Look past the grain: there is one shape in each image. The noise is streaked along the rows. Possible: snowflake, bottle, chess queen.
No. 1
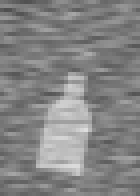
bottle
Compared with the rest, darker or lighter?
lighter
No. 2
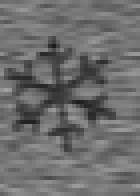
snowflake
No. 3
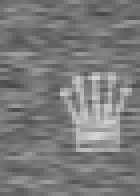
chess queen
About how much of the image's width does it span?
half
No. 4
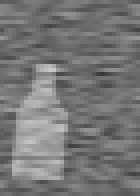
bottle
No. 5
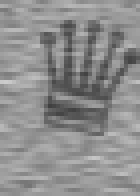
chess queen
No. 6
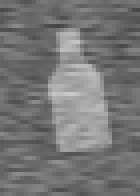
bottle
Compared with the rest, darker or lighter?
lighter
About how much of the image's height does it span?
two thirds
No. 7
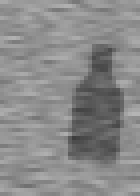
bottle
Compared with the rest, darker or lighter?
darker
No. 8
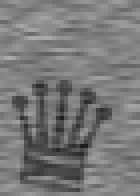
chess queen
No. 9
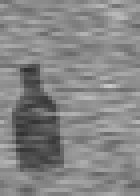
bottle
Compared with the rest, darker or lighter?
darker
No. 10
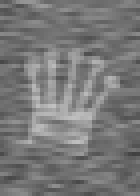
chess queen
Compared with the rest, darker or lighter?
lighter
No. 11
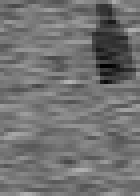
bottle
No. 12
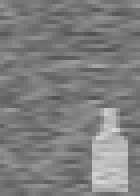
bottle
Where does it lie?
bottom right
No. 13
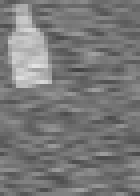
bottle
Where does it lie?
top left
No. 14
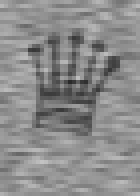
chess queen
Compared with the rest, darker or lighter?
darker
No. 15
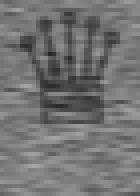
chess queen
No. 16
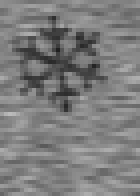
snowflake
